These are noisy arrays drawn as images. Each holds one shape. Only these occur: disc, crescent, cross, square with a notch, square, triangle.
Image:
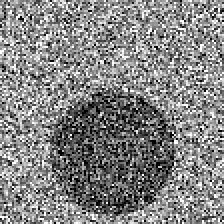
disc
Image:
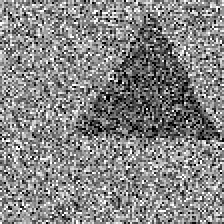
triangle
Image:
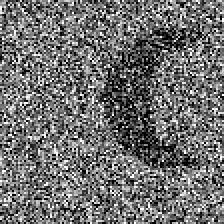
crescent
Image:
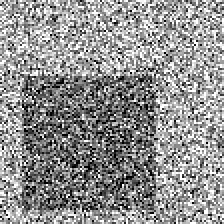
square
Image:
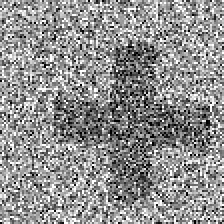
cross
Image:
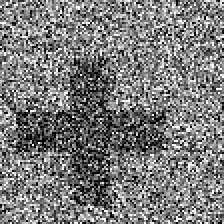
cross
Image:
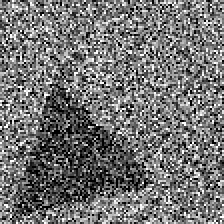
triangle
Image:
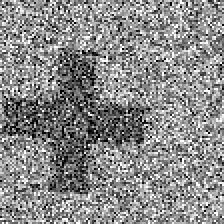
cross
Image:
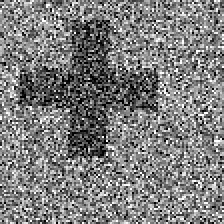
cross
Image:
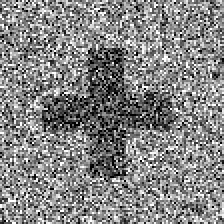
cross
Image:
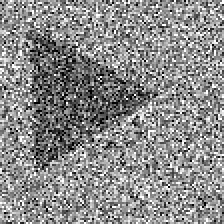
triangle
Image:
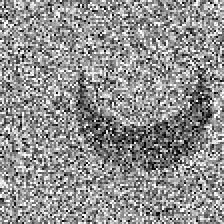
crescent
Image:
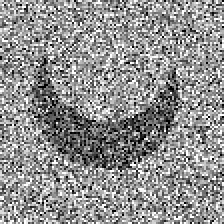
crescent
